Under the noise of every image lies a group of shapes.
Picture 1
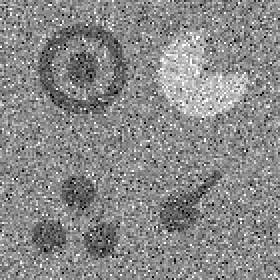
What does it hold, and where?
top left: dark bullseye; top right: light disc with a wedge cut out; bottom left: dark three dots; bottom right: dark lollipop
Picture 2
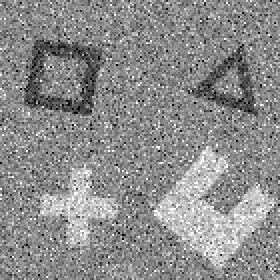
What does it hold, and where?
top left: dark square frame; top right: dark triangle frame; bottom left: light cross; bottom right: light square with a notch
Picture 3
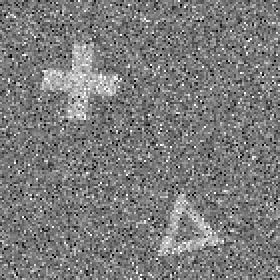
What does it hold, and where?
top left: light cross; bottom right: light triangle frame
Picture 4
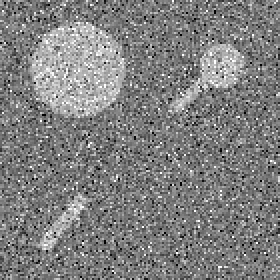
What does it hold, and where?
top left: light disc; top right: light lollipop; bottom left: light bar
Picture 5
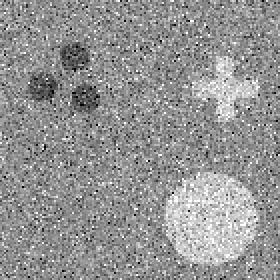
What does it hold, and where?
top left: dark three dots; top right: light cross; bottom right: light disc
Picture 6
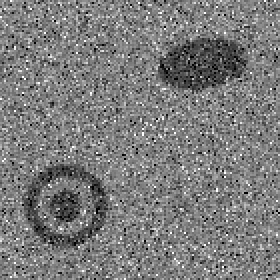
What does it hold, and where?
top right: dark ellipse; bottom left: dark bullseye
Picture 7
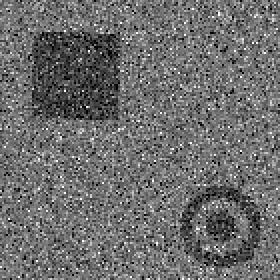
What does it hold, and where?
top left: dark square; bottom right: dark bullseye
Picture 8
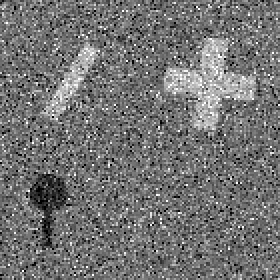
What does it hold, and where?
top left: light bar; top right: light cross; bottom left: dark lollipop
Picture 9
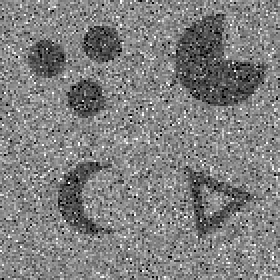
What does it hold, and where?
top left: dark three dots; top right: dark disc with a wedge cut out; bottom left: dark crescent; bottom right: dark triangle frame
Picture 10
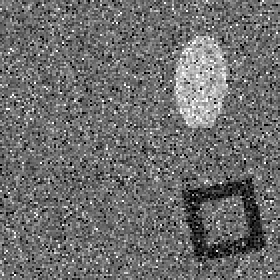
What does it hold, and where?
top right: light ellipse; bottom right: dark square frame
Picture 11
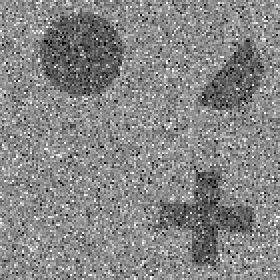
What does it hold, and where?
top left: dark disc; top right: dark half disc; bottom right: dark cross
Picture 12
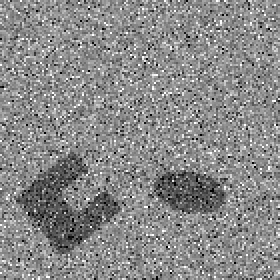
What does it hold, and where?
bottom left: dark square with a notch; bottom right: dark ellipse
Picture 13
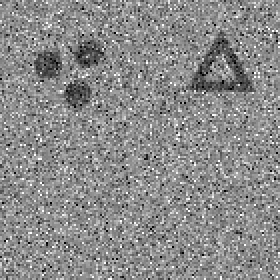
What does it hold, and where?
top left: dark three dots; top right: dark triangle frame
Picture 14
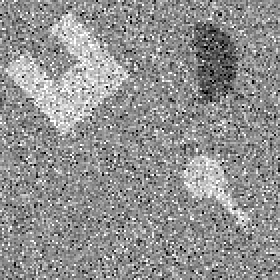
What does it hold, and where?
top left: light square with a notch; top right: dark half disc; bottom right: light lollipop
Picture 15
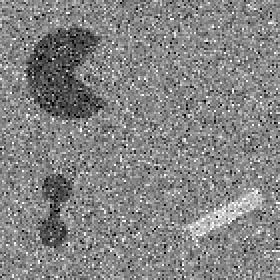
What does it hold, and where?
top left: dark disc with a wedge cut out; bottom left: dark dumbbell; bottom right: light bar
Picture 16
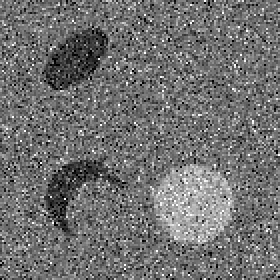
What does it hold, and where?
top left: dark ellipse; bottom left: dark crescent; bottom right: light disc
